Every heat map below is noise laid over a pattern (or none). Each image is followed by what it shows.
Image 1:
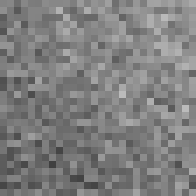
a smooth slope
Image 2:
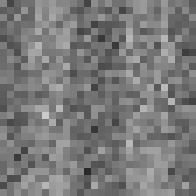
vertical stripes
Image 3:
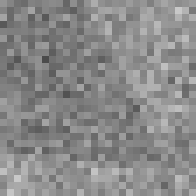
spokes from one point
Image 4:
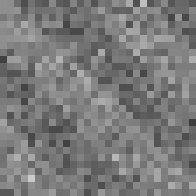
diagonal stripes
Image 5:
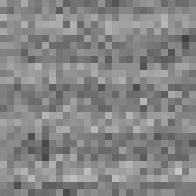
horizontal stripes
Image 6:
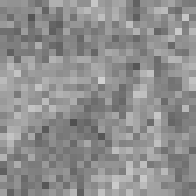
spokes from one point
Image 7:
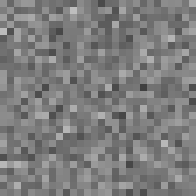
only noise
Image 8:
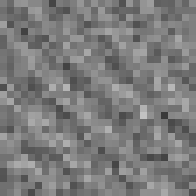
diagonal stripes
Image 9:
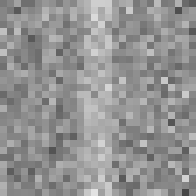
one vertical stripe
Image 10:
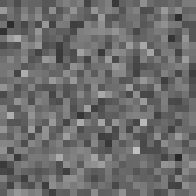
only noise
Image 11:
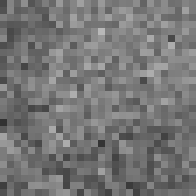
spokes from one point
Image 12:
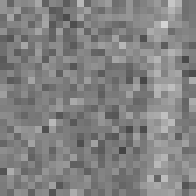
one vertical stripe
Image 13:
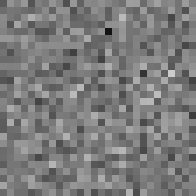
only noise
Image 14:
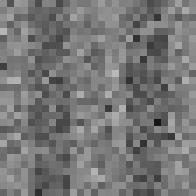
vertical stripes
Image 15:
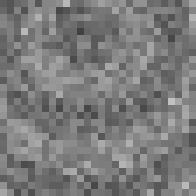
rings round one point
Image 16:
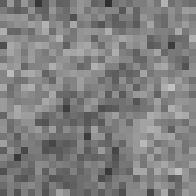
spokes from one point
